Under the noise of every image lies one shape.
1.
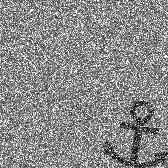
dark anchor, bottom right
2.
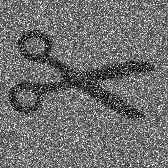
dark pair of scissors
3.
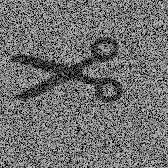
dark pair of scissors
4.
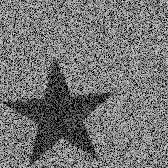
dark star
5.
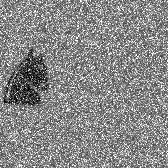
dark chess knight, middle left
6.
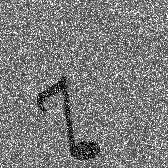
dark musical note
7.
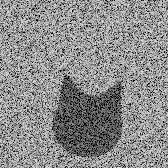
dark cat's head
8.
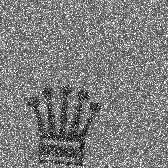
dark chess queen
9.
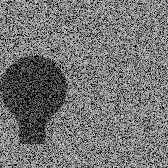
dark light bulb
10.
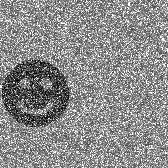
dark smiling face, middle left
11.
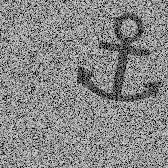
dark anchor
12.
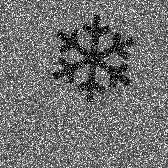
dark snowflake
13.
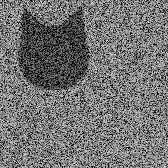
dark cat's head
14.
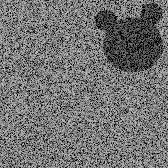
dark bear's head, top right
